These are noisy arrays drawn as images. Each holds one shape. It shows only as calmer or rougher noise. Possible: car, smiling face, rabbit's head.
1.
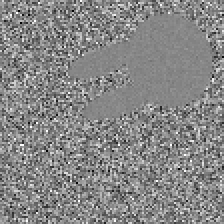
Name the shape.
rabbit's head
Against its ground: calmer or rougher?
calmer
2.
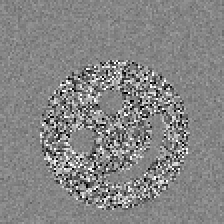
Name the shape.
smiling face
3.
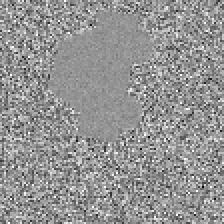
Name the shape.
car
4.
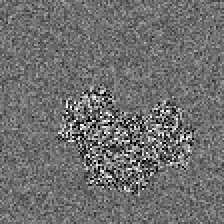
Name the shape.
car
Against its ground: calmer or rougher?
rougher
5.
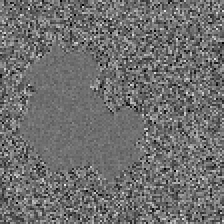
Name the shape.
car
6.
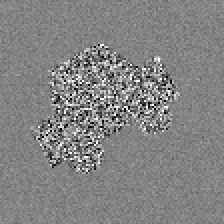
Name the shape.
car
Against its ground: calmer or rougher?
rougher
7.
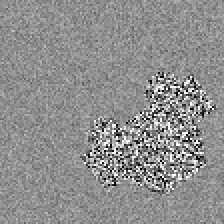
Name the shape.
car
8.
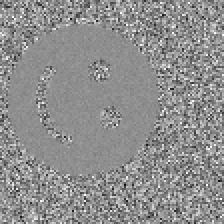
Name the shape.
smiling face
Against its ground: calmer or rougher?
calmer
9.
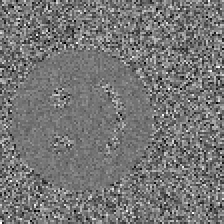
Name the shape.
smiling face
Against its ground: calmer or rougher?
calmer
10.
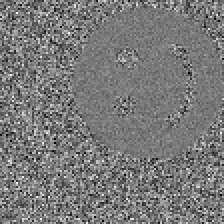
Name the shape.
smiling face
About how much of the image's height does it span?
two thirds
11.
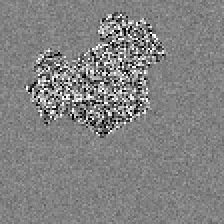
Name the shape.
car
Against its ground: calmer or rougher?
rougher
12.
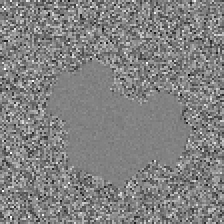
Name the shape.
car
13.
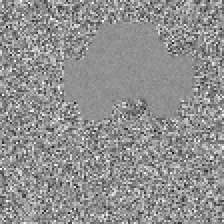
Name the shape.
car
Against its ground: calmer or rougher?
calmer
